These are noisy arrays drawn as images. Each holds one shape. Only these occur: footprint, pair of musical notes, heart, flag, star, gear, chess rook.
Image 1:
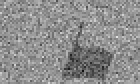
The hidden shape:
flag
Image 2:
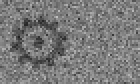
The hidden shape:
gear
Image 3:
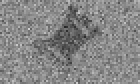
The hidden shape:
chess rook
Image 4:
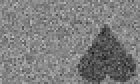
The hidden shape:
heart
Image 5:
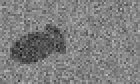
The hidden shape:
footprint
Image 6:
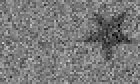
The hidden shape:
star
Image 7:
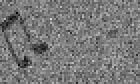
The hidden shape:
pair of musical notes
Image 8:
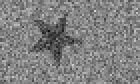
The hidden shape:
star
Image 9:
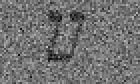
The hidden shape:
pair of musical notes
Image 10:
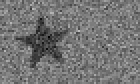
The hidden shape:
star
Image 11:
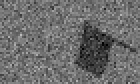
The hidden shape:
flag
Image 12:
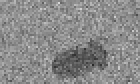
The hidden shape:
footprint
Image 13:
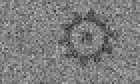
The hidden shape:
gear
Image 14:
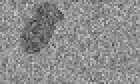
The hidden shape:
footprint
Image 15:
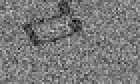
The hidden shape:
pair of musical notes
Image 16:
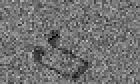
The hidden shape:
pair of musical notes
